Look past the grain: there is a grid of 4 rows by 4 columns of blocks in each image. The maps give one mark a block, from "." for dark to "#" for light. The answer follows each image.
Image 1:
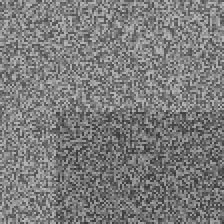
# # # #
# # # #
# . . .
# . . .
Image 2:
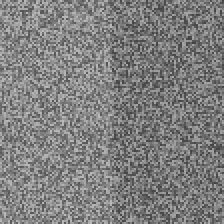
# # . .
# # . .
# # . .
# # . .
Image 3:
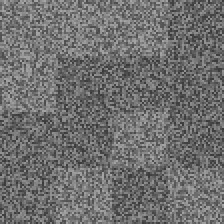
# # # .
# . . .
. . # .
. # . #
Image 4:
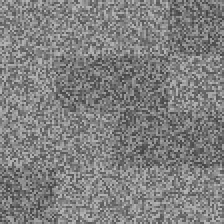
# # # .
# . . #
# # . .
. # # #
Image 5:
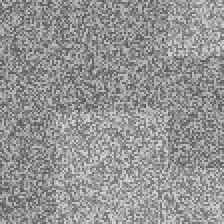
. . . #
. . . .
. # # .
. # # #
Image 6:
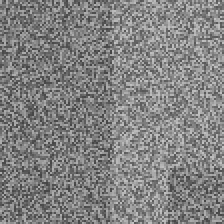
. . # #
. . # #
. . # #
. . # .
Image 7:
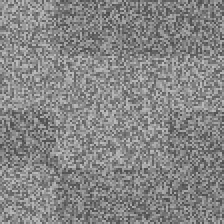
# . . .
# # # #
. # # .
# . . .
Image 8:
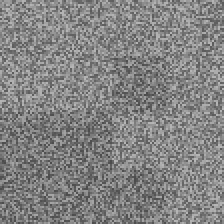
# # # #
# # . #
. . # #
. . . #
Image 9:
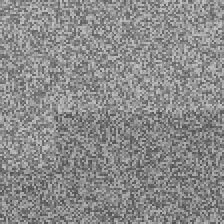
# # # #
# # # #
# . . .
. . . .
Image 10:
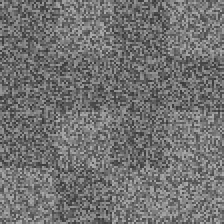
. # . #
. . . .
. # . #
# . # #
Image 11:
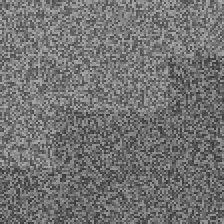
# # # #
# # # .
# . . .
. . . .
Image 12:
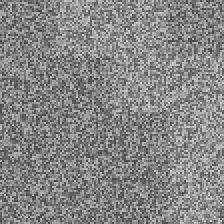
. # # .
. . # #
. . . #
. . . #
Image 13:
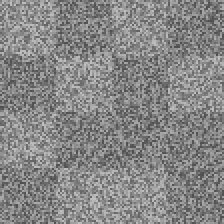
# . # .
. # . #
# . . .
. # # .
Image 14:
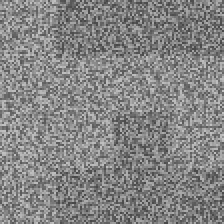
# . . .
# # # #
# # . #
# . . .
